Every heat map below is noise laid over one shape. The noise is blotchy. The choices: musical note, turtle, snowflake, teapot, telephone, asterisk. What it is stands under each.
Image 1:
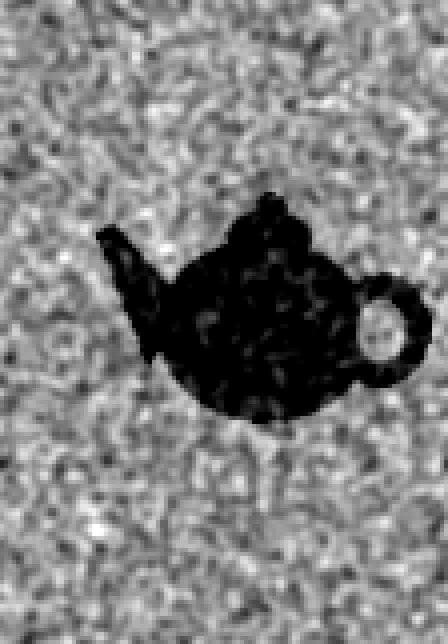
dark teapot
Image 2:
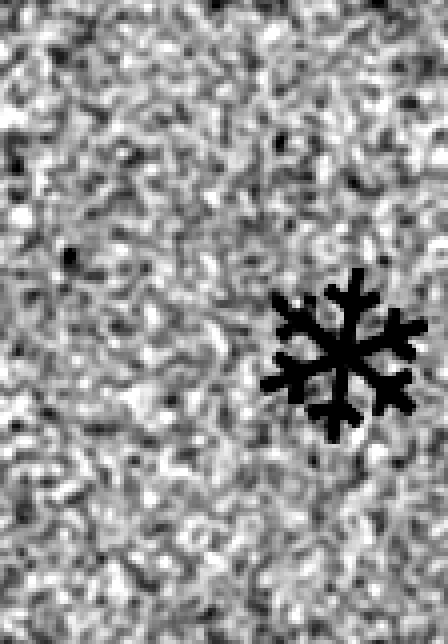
dark snowflake, middle right
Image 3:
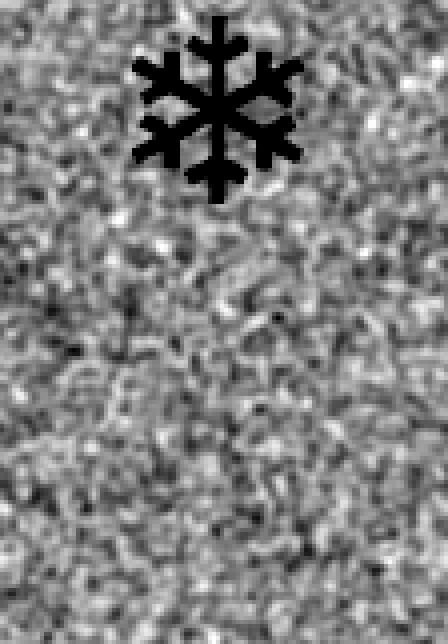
dark snowflake, top middle
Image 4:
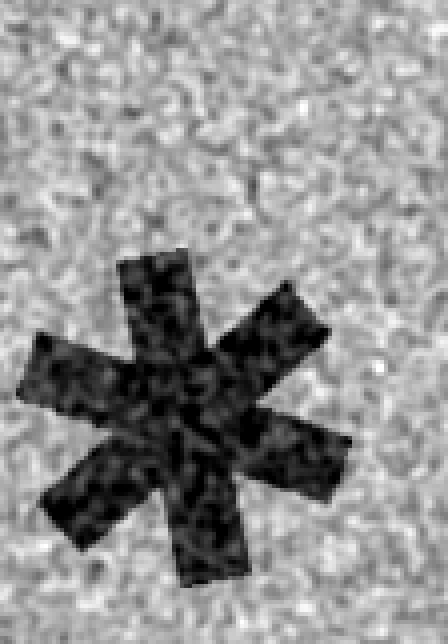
dark asterisk
